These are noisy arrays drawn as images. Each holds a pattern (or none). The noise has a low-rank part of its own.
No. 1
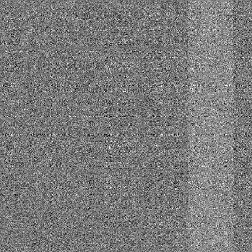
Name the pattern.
one vertical stripe
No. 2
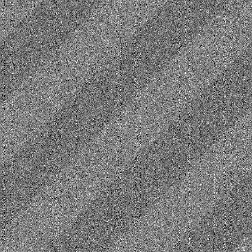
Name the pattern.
diagonal stripes
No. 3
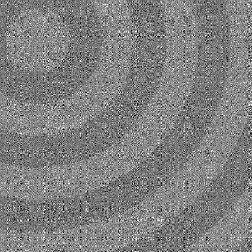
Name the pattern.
rings round one point
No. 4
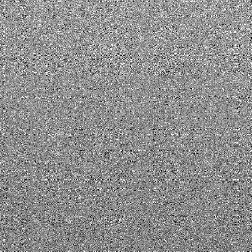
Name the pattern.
a smooth slope
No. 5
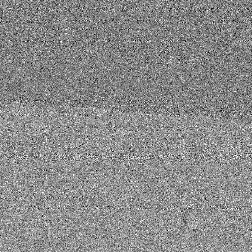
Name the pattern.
a sharp edge
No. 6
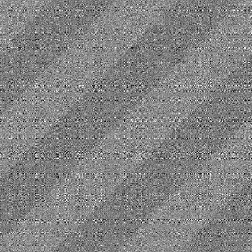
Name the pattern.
diagonal stripes
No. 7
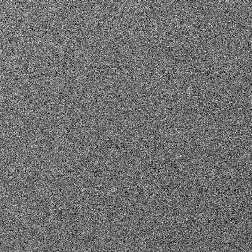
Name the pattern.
a smooth slope
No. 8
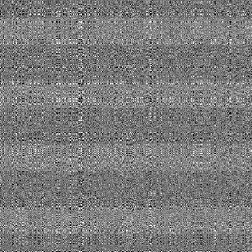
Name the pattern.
horizontal stripes
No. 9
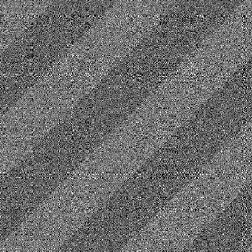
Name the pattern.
diagonal stripes
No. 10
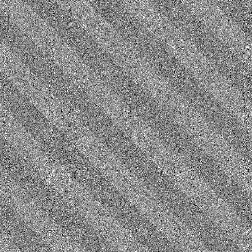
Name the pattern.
diagonal stripes
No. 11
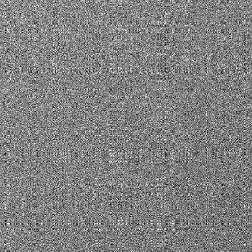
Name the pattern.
a smooth slope
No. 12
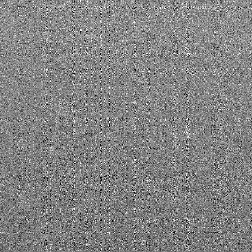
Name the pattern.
a smooth slope
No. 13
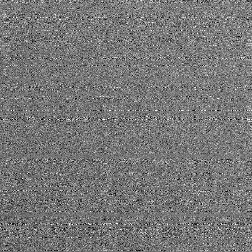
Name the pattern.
a smooth slope
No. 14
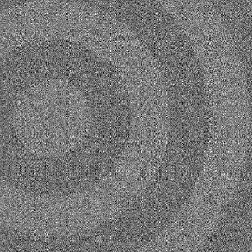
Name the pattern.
rings round one point
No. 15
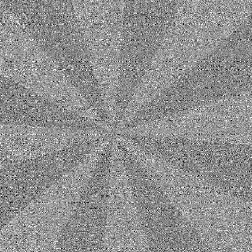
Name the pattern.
spokes from one point
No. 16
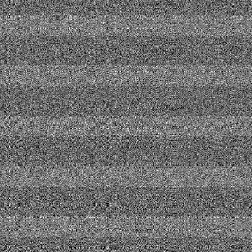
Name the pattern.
horizontal stripes
